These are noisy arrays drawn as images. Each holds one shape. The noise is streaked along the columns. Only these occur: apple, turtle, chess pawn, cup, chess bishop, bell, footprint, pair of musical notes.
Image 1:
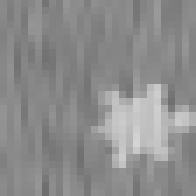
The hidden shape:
turtle
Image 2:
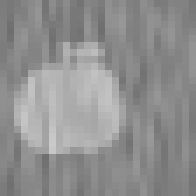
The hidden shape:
apple
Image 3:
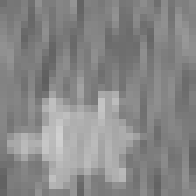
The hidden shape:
turtle
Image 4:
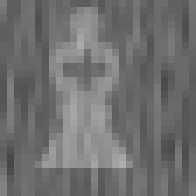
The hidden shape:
chess bishop
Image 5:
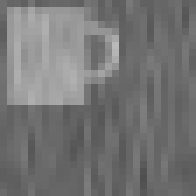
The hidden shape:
cup
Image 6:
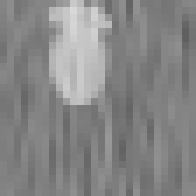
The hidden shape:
footprint
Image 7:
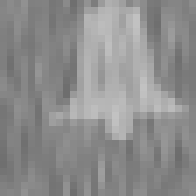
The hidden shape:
bell
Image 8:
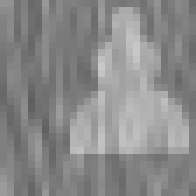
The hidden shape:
chess pawn
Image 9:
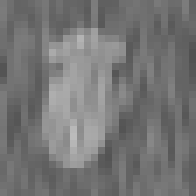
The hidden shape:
footprint
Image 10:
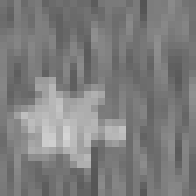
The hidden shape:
turtle
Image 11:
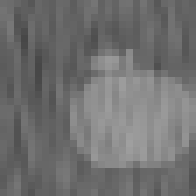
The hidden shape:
apple
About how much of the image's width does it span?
two thirds
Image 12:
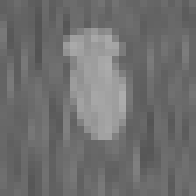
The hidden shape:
footprint
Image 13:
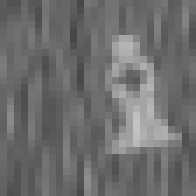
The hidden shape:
chess bishop
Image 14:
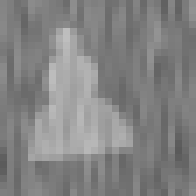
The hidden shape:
chess pawn
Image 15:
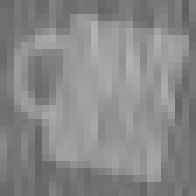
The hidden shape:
cup
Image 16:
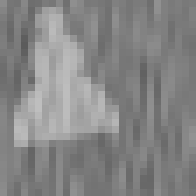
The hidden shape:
chess pawn
